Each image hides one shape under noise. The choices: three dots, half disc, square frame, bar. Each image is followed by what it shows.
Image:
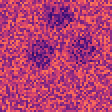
three dots
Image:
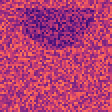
half disc
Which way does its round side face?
down
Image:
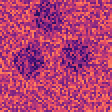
three dots
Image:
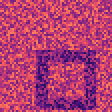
square frame
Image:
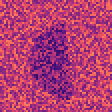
half disc
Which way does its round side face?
left
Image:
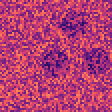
three dots
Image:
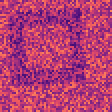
square frame
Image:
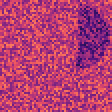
half disc
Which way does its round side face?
right
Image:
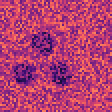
three dots
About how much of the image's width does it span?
half
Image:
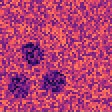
three dots
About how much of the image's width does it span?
half
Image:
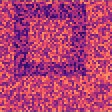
square frame
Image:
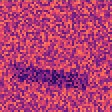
bar
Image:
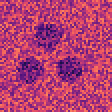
three dots
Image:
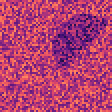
half disc
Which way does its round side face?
up and left
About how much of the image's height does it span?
half
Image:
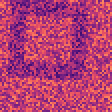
square frame
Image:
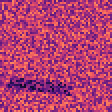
bar
